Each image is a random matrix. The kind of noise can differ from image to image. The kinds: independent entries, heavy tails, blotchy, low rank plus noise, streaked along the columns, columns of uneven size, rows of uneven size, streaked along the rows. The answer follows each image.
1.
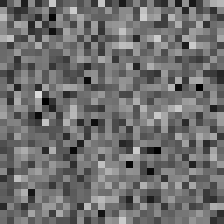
low rank plus noise
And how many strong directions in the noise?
two
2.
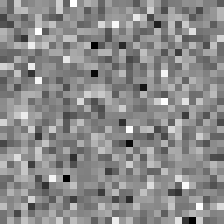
heavy tails
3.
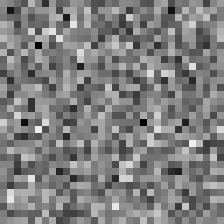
independent entries
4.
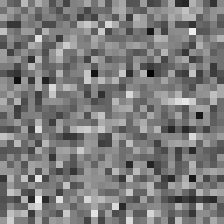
low rank plus noise
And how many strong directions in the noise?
two
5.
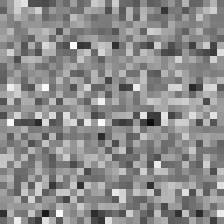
rows of uneven size
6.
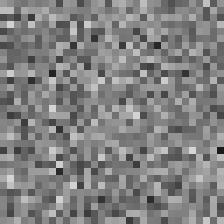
low rank plus noise
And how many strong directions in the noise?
two
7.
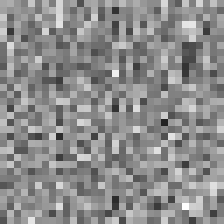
low rank plus noise
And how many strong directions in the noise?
two
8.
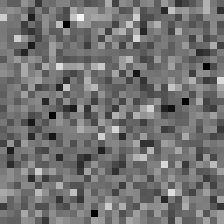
heavy tails
